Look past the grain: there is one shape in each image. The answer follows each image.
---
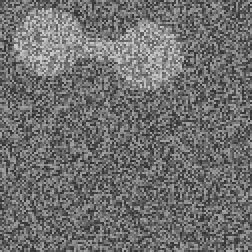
dumbbell
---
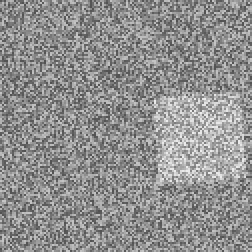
square
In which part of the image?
middle right
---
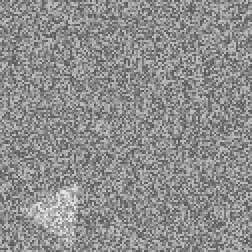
triangle
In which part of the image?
bottom left
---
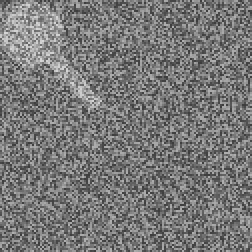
lollipop
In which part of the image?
top left
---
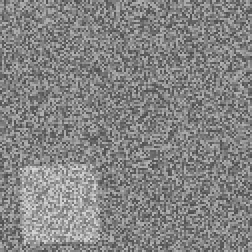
square
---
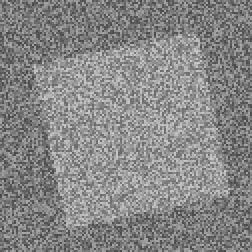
square
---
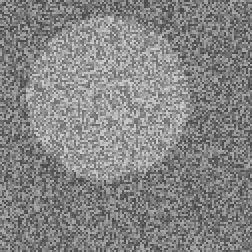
disc
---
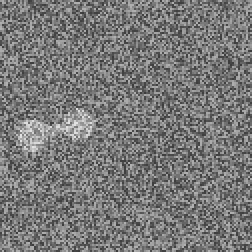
dumbbell
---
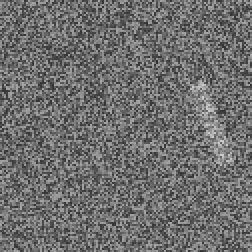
bar
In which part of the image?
middle right
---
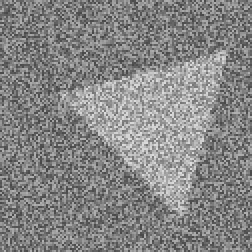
triangle
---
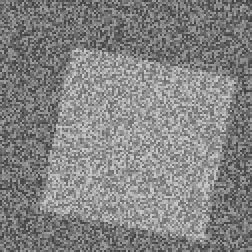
square
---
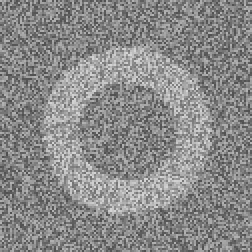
ring
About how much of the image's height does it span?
two thirds
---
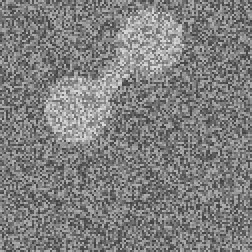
dumbbell
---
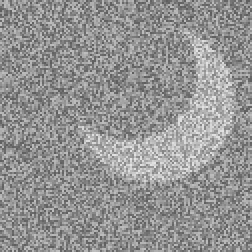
crescent
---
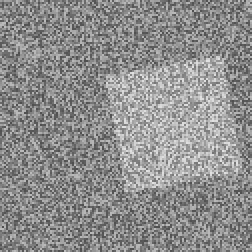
square
